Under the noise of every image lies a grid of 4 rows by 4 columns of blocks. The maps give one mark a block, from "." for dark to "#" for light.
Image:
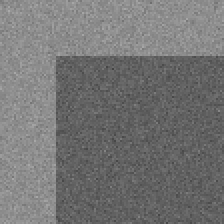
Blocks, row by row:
# # # #
# . . .
# . . .
# . . .
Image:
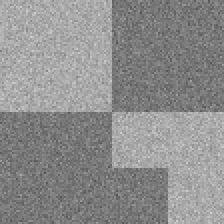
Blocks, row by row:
# # . .
# # . .
. . # #
. . . #
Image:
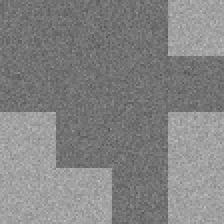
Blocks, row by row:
. . . #
. . . .
# . . #
# # . #
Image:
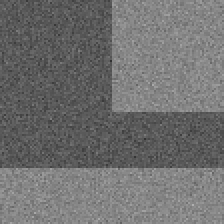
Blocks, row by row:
. . # #
. . # #
. . . .
# # # #
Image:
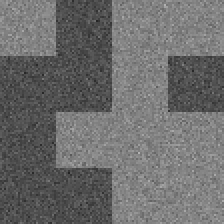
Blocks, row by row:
# . # #
. . # .
. # # #
. . # #
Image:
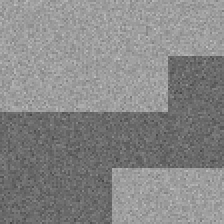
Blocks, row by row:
# # # #
# # # .
. . . .
. . # #
